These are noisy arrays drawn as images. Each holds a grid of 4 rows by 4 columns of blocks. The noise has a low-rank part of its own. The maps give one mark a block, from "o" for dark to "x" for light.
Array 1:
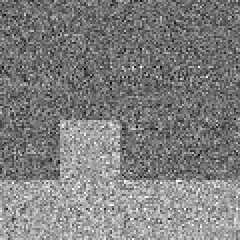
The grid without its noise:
o o o o
o o o o
o x o o
x x x x
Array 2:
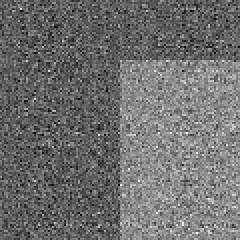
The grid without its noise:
o o o o
o o x x
o o x x
o o x x
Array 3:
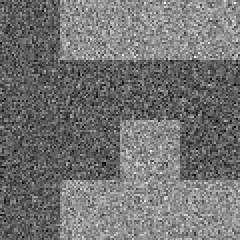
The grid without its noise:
o x x x
o o o o
o o x o
o x x x
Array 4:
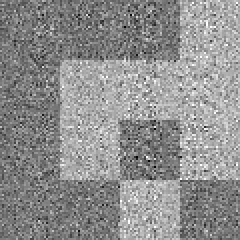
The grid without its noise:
o o o x
o x x x
o x o x
o o x o
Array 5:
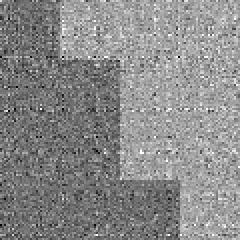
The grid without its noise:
o x x x
o o x x
o o x x
o o o x
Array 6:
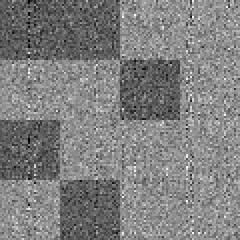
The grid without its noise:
o o x x
x x o x
o x x x
x o x x
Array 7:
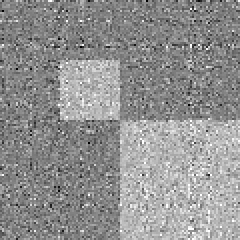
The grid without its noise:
o o o o
o x o o
o o x x
o o x x
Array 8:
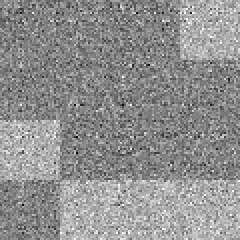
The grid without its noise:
o o o x
o o o o
x o o o
o x x x
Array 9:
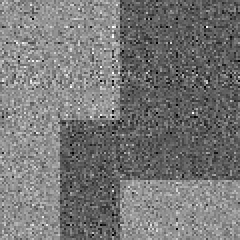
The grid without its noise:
x x o o
x x o o
x o o o
x o x x
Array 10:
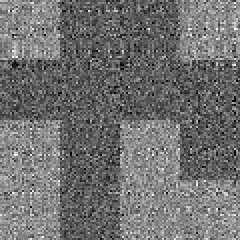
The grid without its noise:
x o o x
o o o o
x o x o
x o x x
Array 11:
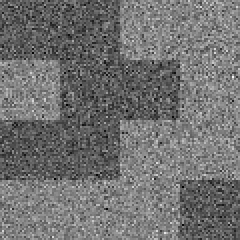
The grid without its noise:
o o x x
x o o x
o o x x
x x x o
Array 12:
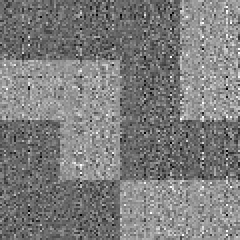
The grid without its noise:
o o o x
x x o x
o x o o
o o x x
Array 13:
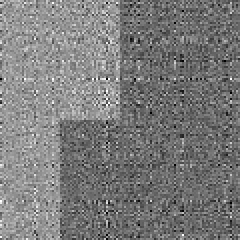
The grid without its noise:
x x o o
x x o o
x o o o
x o o o
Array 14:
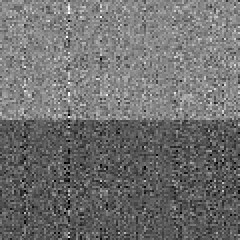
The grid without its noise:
x x x x
x x x x
o o o o
o o o o
